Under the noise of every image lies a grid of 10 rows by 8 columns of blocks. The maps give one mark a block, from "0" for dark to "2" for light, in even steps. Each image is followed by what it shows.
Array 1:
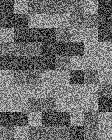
0 2 1 1 1 1 2 0
0 0 2 2 2 1 1 0
2 0 0 0 1 2 2 0
1 1 1 0 0 0 2 2
0 0 0 0 1 2 2 2
2 1 1 2 2 0 1 2
2 2 2 2 2 2 2 1
2 2 1 1 2 2 2 0
0 0 2 0 0 2 1 2
1 2 1 1 1 0 1 2
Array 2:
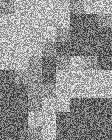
1 2 2 2 2 1 2 2
2 2 2 2 2 0 0 1
2 2 2 2 1 0 0 0
2 2 2 1 0 0 0 0
2 2 1 0 1 2 1 0
0 1 1 0 2 2 2 2
0 0 1 1 2 2 2 2
0 0 1 2 2 0 0 0
0 0 2 2 0 0 0 0
0 0 1 2 0 0 0 0
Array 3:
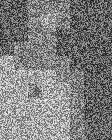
0 0 1 1 1 0 0 0
0 0 1 2 1 0 0 0
0 0 1 1 0 0 0 0
0 1 1 1 0 0 0 0
2 1 1 1 1 0 0 0
2 2 2 2 1 1 0 0
2 2 1 2 2 1 0 0
2 2 2 2 2 1 0 0
2 2 2 2 2 1 0 0
2 2 2 2 2 1 0 0
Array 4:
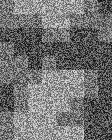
1 2 2 2 2 2 1 0
1 1 1 2 2 1 1 1
0 0 0 1 1 0 0 1
1 0 0 0 0 0 0 0
1 1 0 1 0 0 0 0
1 1 1 2 2 2 1 0
0 1 2 2 2 2 1 0
0 1 2 2 2 1 0 0
1 2 2 2 1 1 0 0
1 2 2 2 2 2 0 0
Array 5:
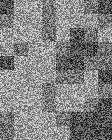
0 2 2 1 2 2 1 0
1 2 2 1 2 2 2 1
2 2 2 1 2 0 1 2
2 1 2 2 1 0 0 1
0 2 2 2 0 0 1 1
2 2 2 2 1 1 2 0
2 2 2 1 2 2 2 1
2 2 2 1 2 2 1 0
1 2 2 2 1 0 0 0
1 2 2 2 2 0 0 0
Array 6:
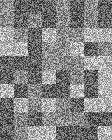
1 0 0 0 1 0 1 0
1 0 1 0 1 0 1 0
2 1 0 2 1 1 2 2
2 2 0 1 1 2 0 1
0 0 0 1 1 1 2 2
0 1 0 2 0 1 0 2
2 0 1 0 0 2 0 2
0 2 1 2 1 0 2 2
0 1 0 1 1 1 0 0
0 1 2 2 0 0 0 2
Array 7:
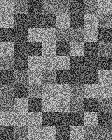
2 1 0 1 1 0 1 2
2 0 0 0 2 0 2 1
0 0 2 2 1 1 2 0
2 0 0 2 0 2 0 1
1 0 2 2 2 0 0 0
0 1 2 1 0 0 0 2
1 0 1 2 2 1 2 2
1 2 0 2 2 1 0 1
2 2 2 0 0 0 2 0
0 1 2 2 0 2 1 1
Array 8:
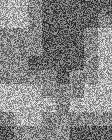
2 2 1 0 0 0 0 0
2 2 1 0 0 0 0 1
1 1 1 0 0 0 1 2
1 1 1 0 0 0 1 2
1 1 0 0 0 0 1 2
1 1 1 1 0 1 1 2
2 2 2 1 1 1 2 2
2 2 2 2 1 2 2 2
1 2 2 1 1 1 1 1
0 1 1 1 1 0 0 0
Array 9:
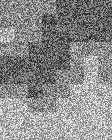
1 1 1 1 0 0 0 0
1 1 1 0 0 0 0 0
2 1 1 0 0 0 0 0
1 1 0 0 0 1 1 1
0 0 0 0 0 1 2 1
0 0 0 0 1 1 2 1
1 1 0 1 1 2 2 2
2 2 1 1 2 2 2 2
2 2 2 2 2 2 2 2
2 2 2 2 2 2 2 2
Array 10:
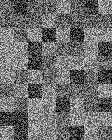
1 0 1 1 2 1 0 2
1 1 1 2 1 1 1 1
2 1 2 0 2 0 2 2
2 2 0 2 1 1 2 0
2 2 0 1 2 2 2 1
2 1 2 1 2 0 1 0
1 2 0 2 1 1 1 2
2 1 2 2 0 2 1 0
0 0 2 2 1 2 2 2
2 0 2 2 1 0 2 1
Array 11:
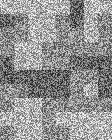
2 2 2 2 2 0 2 2
0 1 2 2 1 0 2 1
1 1 2 2 1 1 2 1
1 2 2 1 1 1 1 1
0 2 2 1 1 0 0 0
0 0 0 0 0 1 1 0
1 1 0 0 0 1 2 0
1 2 2 1 1 1 1 1
2 2 2 1 2 2 2 2
1 2 2 1 1 2 2 2
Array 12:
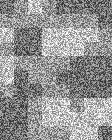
0 1 2 1 0 0 0 0
1 1 1 1 1 1 1 0
2 0 0 2 2 2 2 1
1 0 0 2 2 2 1 1
2 1 1 1 1 0 0 0
2 0 1 1 0 0 0 0
1 0 0 1 1 0 0 0
0 0 1 2 2 1 2 2
0 0 1 2 2 2 2 2
0 0 1 1 1 2 2 0
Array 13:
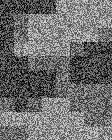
0 0 0 0 2 2 2 2
0 1 2 2 2 2 2 2
0 1 2 2 2 2 2 1
0 2 2 2 2 1 0 0
0 0 1 1 1 0 0 0
0 0 0 0 1 0 0 0
0 0 0 0 1 1 1 1
1 0 1 2 2 1 1 1
2 2 2 2 2 2 1 1
1 1 2 2 2 2 2 2
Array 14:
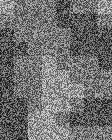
2 1 1 1 0 1 1 2
1 1 1 1 0 0 0 1
0 1 1 1 1 0 0 0
0 0 1 1 1 0 0 0
0 1 1 2 1 1 1 0
0 1 1 2 2 1 1 1
0 1 1 2 2 2 1 1
0 0 1 2 2 1 0 0
0 0 2 2 1 0 0 0
0 0 2 2 2 1 1 1
